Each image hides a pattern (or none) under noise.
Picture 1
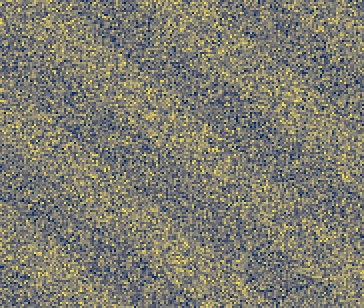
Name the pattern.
diagonal stripes
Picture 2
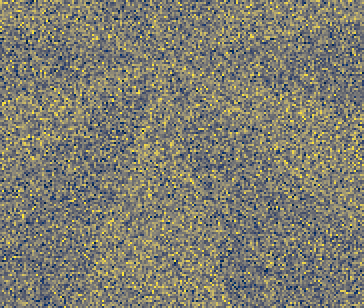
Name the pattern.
spokes from one point
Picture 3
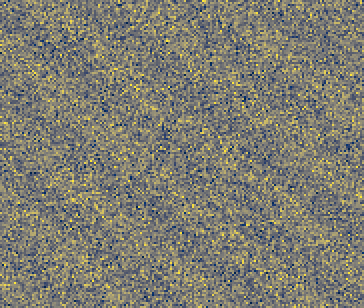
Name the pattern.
diagonal stripes
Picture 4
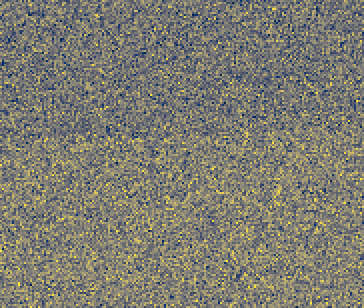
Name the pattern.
a sharp edge
